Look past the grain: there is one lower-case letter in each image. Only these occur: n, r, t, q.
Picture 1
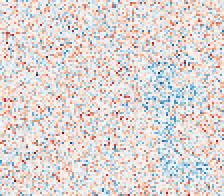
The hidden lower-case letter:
t
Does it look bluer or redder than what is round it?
bluer
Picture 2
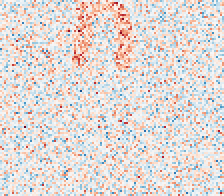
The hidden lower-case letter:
n
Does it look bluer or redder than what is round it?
redder
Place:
top middle
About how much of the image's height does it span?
a third
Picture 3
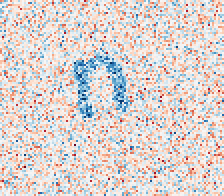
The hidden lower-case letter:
n
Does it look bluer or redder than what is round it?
bluer
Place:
centre
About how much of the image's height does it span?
a third
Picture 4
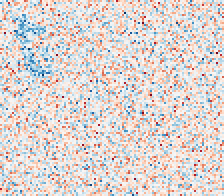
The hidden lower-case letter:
t
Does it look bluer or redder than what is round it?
bluer
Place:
top left
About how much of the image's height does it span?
a third
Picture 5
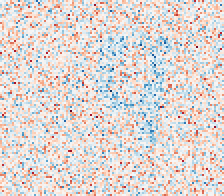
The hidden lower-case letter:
q
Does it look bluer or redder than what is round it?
bluer
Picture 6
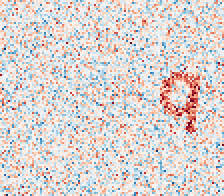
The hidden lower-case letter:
q
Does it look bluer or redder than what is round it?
redder
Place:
middle right
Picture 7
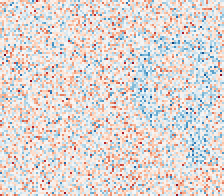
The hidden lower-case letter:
q
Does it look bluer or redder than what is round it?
bluer
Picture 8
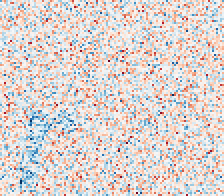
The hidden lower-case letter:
r
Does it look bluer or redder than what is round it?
bluer
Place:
bottom left
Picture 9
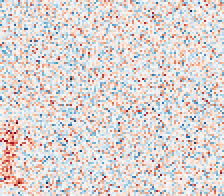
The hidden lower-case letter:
t
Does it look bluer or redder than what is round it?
redder
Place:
bottom left
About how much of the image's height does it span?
a third
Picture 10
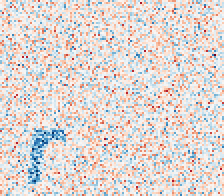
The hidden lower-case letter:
r
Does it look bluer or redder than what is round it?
bluer
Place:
bottom left
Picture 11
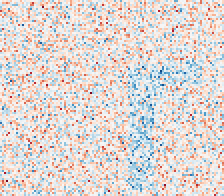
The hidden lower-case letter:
r
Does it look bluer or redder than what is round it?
bluer
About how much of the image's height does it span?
two thirds
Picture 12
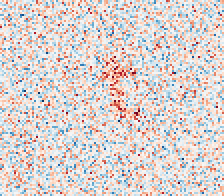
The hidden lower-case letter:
t
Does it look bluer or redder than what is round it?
redder
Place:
centre
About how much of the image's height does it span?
a third
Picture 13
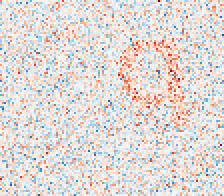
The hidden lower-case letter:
q
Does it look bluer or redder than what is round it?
redder
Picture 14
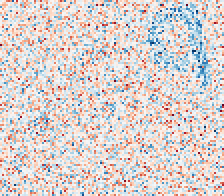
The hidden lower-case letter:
q
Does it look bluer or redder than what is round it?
bluer
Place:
top right
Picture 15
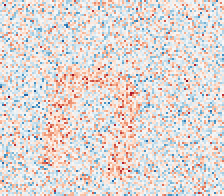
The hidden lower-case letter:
n
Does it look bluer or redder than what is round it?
redder
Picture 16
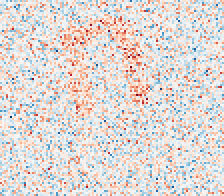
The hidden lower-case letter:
n
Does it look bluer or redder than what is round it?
redder
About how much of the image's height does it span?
half
